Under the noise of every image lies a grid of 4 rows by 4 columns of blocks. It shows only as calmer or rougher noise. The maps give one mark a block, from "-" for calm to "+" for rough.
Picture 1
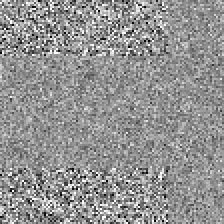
+ + + -
- - - -
- - - -
+ + + -
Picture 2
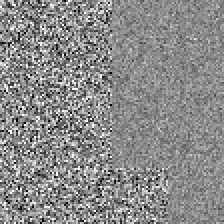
+ + - -
+ + - -
+ + - -
+ + + -
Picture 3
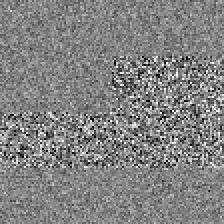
- - - -
- - + +
+ + + +
- - - -
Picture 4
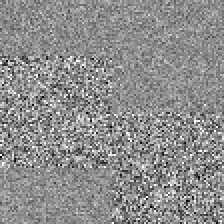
- - - -
+ + - -
+ + + +
- - + +
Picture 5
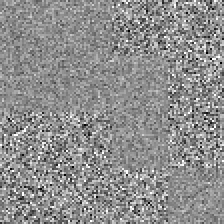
- - + +
- - - +
+ + - +
+ + + -
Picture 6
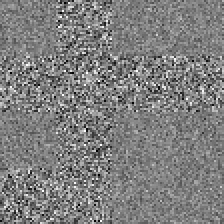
- + - -
+ + + +
- + - -
+ + - -
